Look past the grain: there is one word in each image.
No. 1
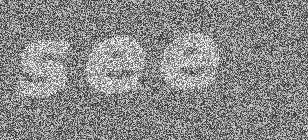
see
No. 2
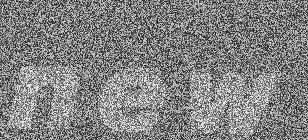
new
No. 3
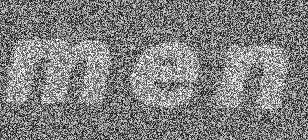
men
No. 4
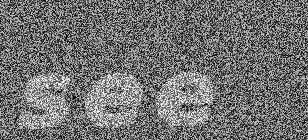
see
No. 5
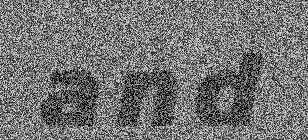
and
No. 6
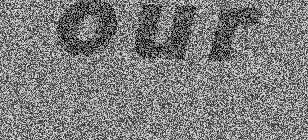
our
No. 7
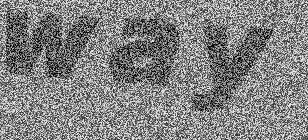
way
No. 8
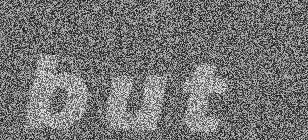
but
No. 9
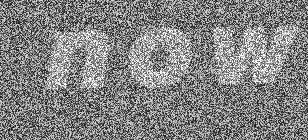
now
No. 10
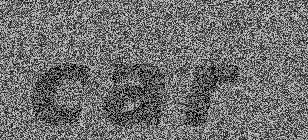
car
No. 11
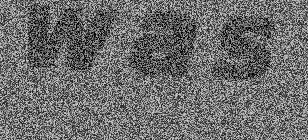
was
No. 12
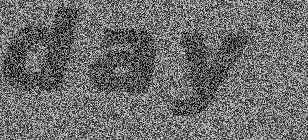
day
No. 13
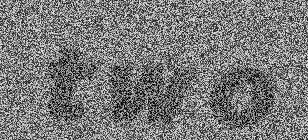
two
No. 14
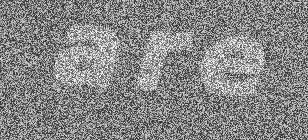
are
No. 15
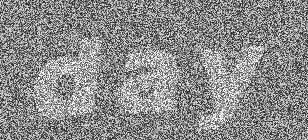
day
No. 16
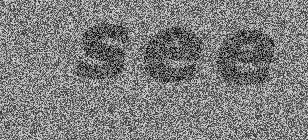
see
